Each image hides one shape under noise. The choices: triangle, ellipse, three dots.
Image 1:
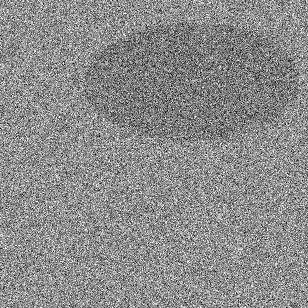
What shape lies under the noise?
ellipse
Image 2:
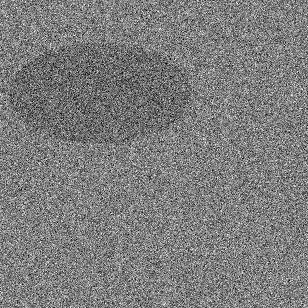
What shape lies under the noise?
ellipse
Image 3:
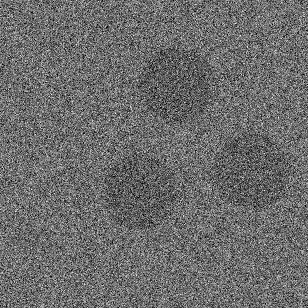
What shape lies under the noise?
three dots
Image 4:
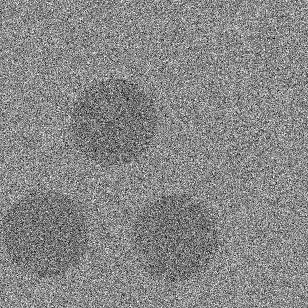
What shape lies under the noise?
three dots
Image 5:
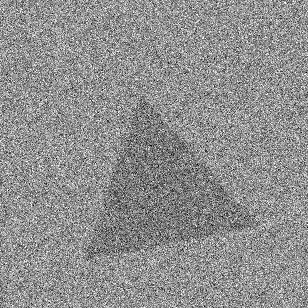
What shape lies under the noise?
triangle
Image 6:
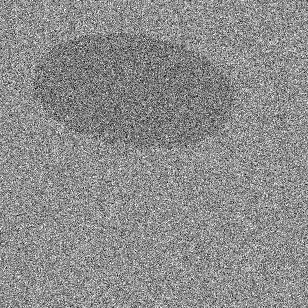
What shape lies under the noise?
ellipse
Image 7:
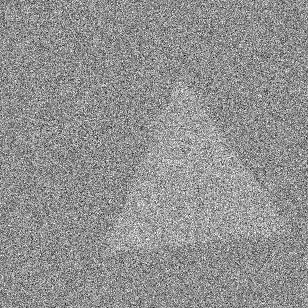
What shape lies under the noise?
triangle
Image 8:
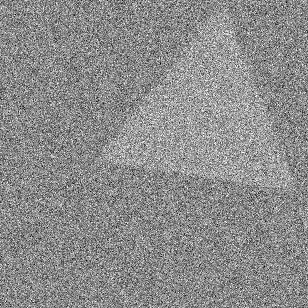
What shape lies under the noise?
triangle
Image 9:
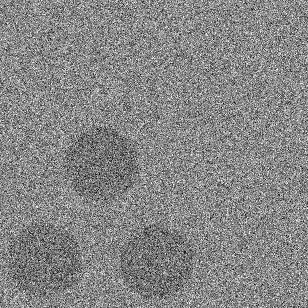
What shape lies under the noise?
three dots
